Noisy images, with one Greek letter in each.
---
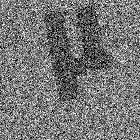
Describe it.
dark mu
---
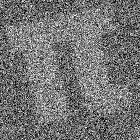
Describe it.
light pi
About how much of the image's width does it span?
nearly all
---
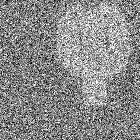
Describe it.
light phi
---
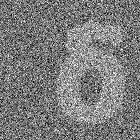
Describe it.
light delta
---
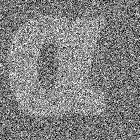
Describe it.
light alpha
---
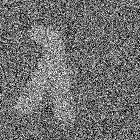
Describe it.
light lambda
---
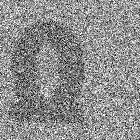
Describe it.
dark omega
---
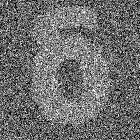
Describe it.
light delta
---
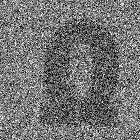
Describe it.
dark omega
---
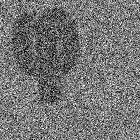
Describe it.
dark phi
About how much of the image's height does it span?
two thirds
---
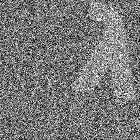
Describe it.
light lambda
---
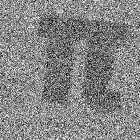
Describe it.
dark pi
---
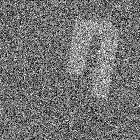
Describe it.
light eta
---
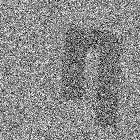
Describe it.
dark eta
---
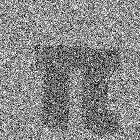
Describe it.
dark pi
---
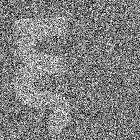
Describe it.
light xi
